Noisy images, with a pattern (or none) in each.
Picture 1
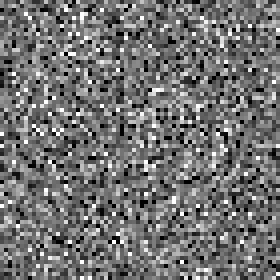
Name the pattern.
only noise
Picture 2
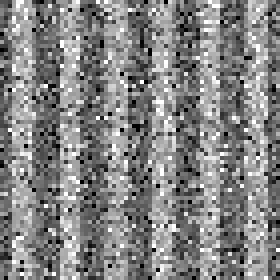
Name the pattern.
vertical stripes
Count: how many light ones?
6
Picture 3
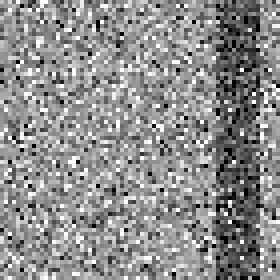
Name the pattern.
one vertical stripe
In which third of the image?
right
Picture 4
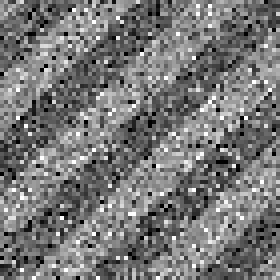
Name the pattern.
diagonal stripes
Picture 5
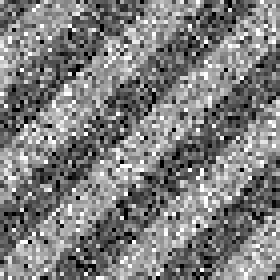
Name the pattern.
diagonal stripes
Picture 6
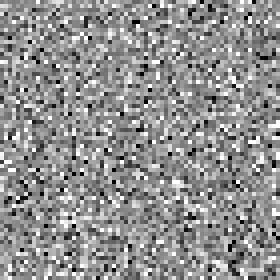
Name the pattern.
only noise
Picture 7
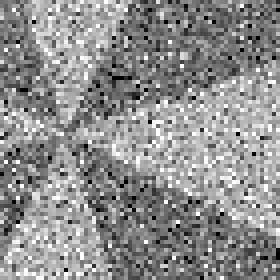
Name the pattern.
spokes from one point
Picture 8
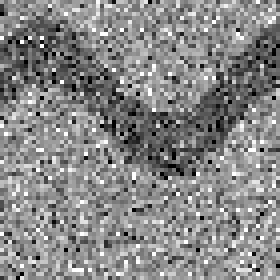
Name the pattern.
a wavy band
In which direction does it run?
left to right
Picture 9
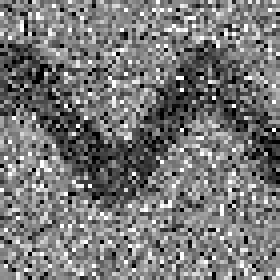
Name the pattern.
a wavy band
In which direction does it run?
left to right
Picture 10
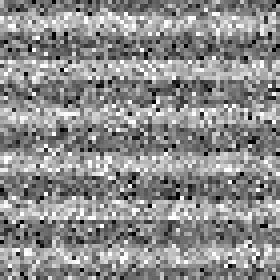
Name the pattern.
horizontal stripes
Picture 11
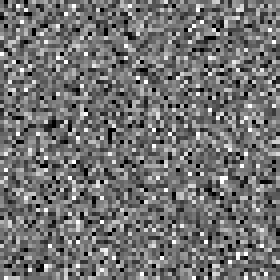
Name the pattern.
only noise
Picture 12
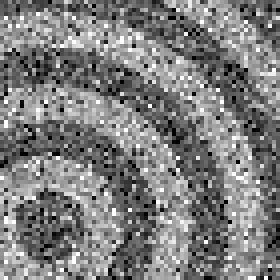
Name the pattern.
rings round one point
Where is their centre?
bottom left
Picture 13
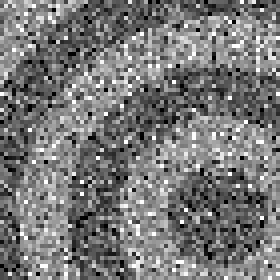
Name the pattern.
rings round one point
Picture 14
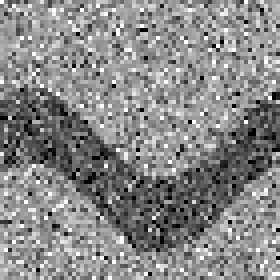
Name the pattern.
a wavy band
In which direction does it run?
left to right
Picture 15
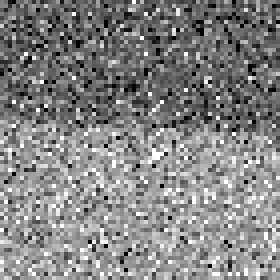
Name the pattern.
a sharp edge
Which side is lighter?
bottom
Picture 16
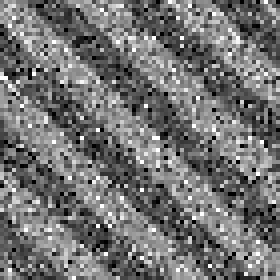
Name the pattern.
diagonal stripes
